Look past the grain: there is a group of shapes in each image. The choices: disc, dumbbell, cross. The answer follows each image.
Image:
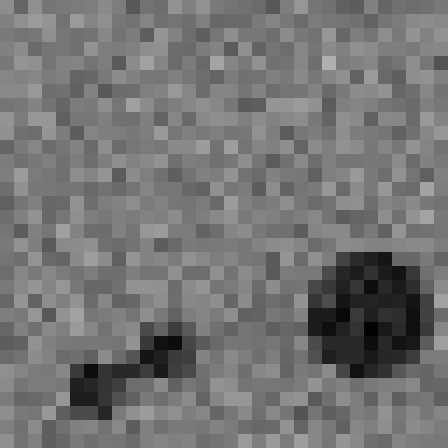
bottom left: dumbbell; bottom right: disc
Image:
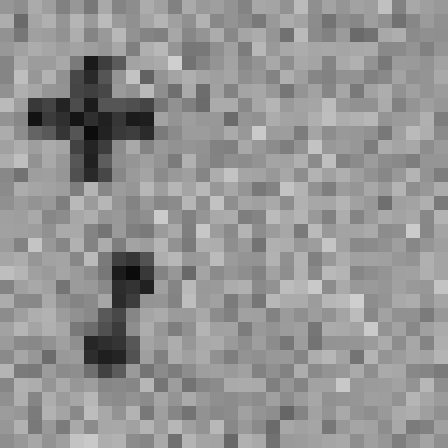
top left: cross; bottom left: dumbbell
